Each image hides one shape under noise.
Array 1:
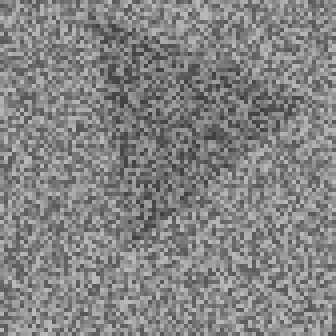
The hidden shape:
triangle
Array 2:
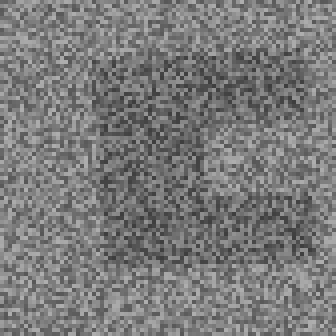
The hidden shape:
square with a notch
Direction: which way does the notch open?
right
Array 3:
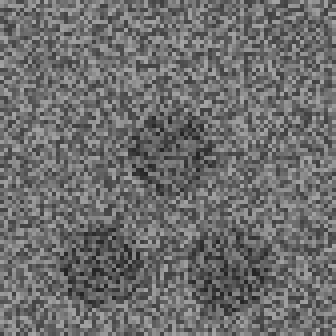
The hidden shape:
three dots
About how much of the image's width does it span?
two thirds
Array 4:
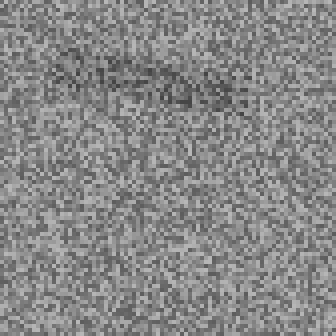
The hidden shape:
bar
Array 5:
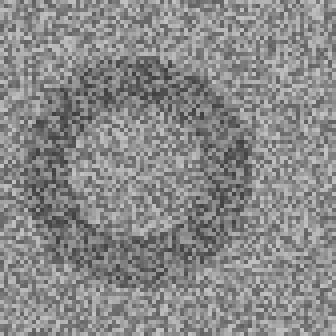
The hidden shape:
ring
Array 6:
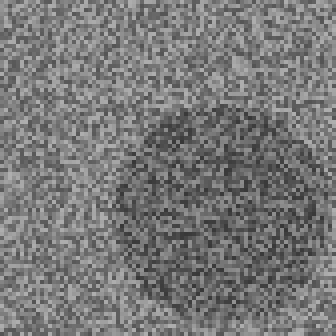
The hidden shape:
disc
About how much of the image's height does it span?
two thirds
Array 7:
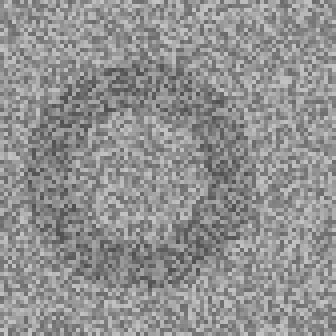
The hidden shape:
ring
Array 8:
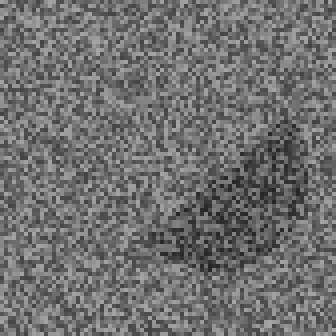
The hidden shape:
half disc
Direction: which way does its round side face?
down and right
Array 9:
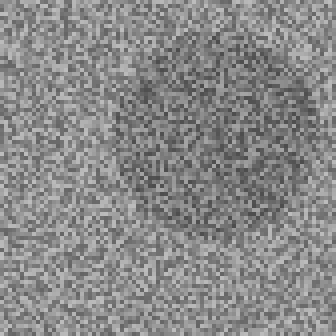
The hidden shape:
disc
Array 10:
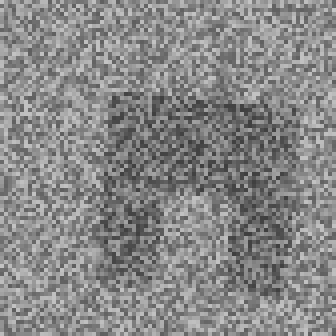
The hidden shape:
square with a notch
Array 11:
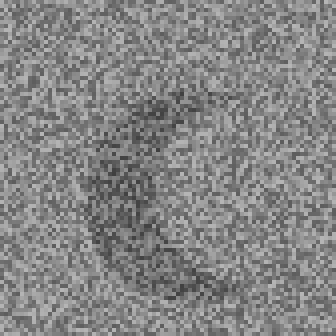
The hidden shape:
crescent
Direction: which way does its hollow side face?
right
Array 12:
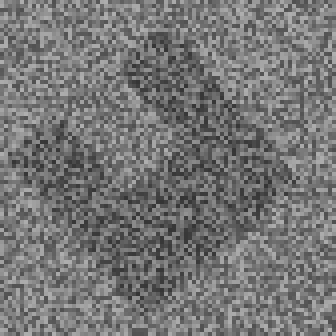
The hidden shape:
square with a notch
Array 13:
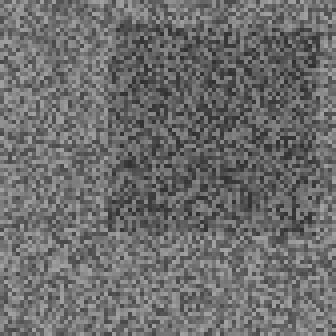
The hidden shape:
square
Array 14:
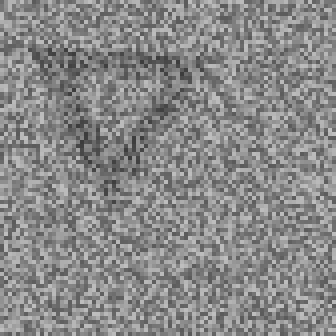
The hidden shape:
triangle frame
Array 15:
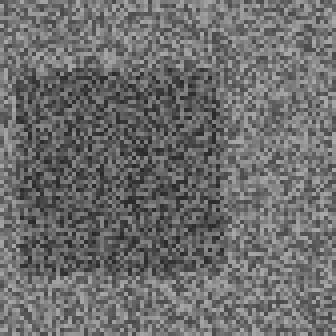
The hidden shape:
square
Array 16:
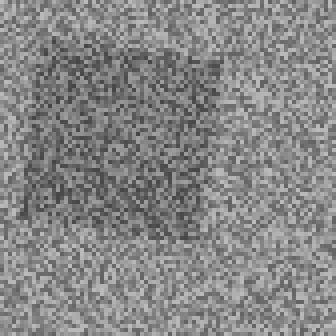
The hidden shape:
square
